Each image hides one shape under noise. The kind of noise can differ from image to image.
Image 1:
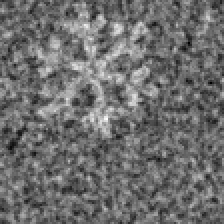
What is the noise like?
blotchy
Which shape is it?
snowflake
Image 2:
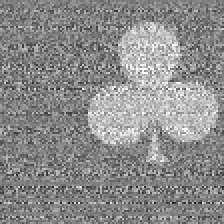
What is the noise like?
rows of uneven size
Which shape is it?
club
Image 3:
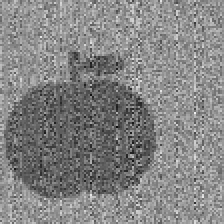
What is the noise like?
columns of uneven size
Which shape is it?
apple
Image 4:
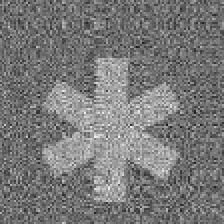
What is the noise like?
low rank plus noise
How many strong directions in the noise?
two
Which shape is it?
asterisk
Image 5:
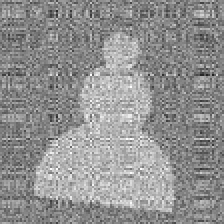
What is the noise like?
low rank plus noise
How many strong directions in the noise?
one
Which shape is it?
chess pawn
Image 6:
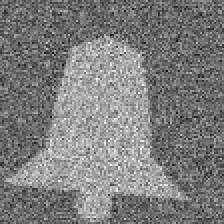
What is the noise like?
low rank plus noise
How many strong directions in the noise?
five to eight
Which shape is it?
bell
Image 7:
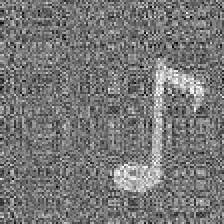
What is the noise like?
low rank plus noise
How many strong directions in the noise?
two
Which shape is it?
musical note
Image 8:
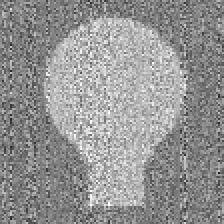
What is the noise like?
columns of uneven size
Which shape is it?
light bulb
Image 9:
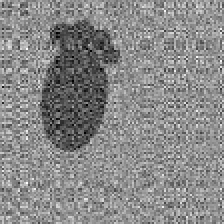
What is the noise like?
low rank plus noise
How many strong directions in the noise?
one
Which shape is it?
footprint
